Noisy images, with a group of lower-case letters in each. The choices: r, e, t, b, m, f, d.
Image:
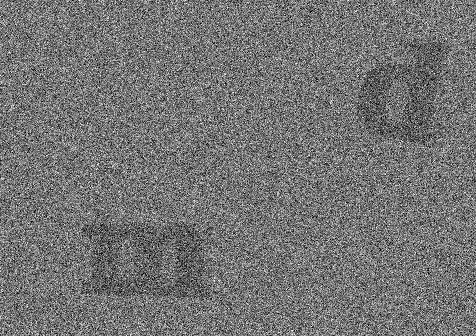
top right: d; bottom left: m
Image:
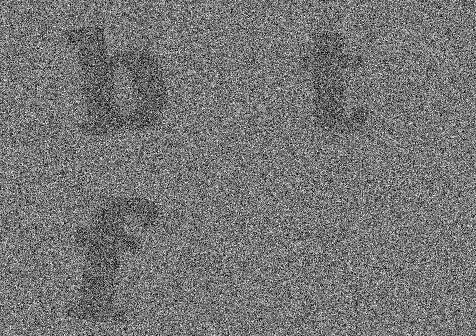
top left: b; top right: t; bottom left: f
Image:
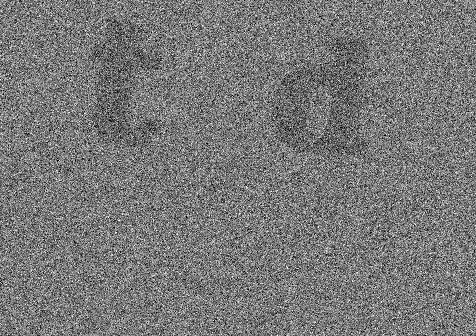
top left: t; top right: d
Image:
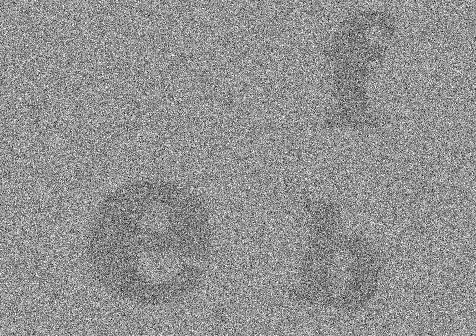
top right: f; bottom left: e; bottom right: b
